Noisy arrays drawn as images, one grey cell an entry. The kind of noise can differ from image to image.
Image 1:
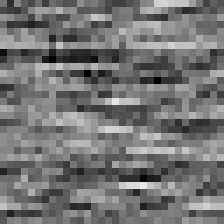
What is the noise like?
streaked along the rows
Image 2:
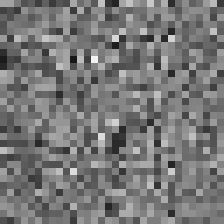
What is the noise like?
low rank plus noise
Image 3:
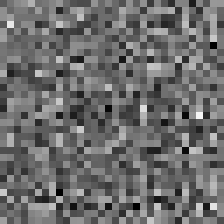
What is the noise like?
low rank plus noise
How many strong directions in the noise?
three or four
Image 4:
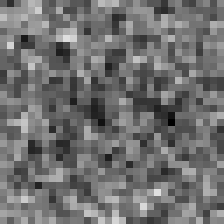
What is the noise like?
blotchy
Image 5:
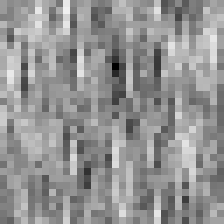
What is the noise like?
streaked along the columns
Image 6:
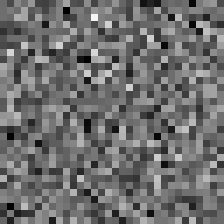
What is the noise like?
independent entries
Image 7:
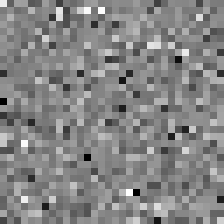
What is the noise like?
heavy tails
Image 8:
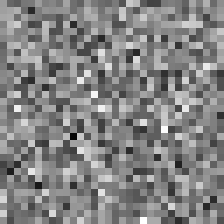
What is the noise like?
independent entries
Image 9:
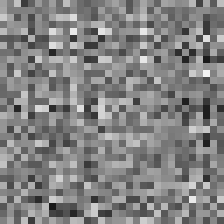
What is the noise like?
low rank plus noise
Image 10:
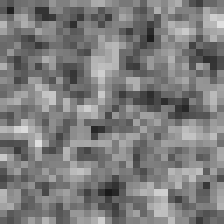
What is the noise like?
blotchy
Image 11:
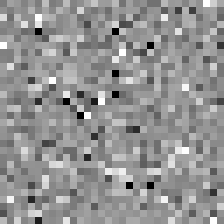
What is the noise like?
heavy tails
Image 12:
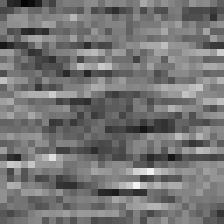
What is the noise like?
streaked along the rows
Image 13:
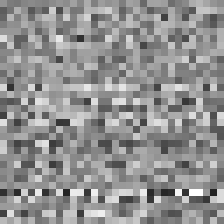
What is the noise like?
rows of uneven size
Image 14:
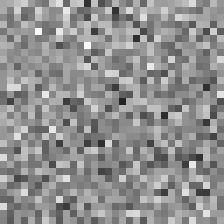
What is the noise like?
independent entries
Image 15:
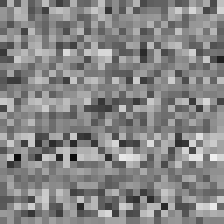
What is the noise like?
rows of uneven size
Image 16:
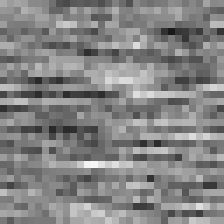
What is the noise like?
streaked along the rows
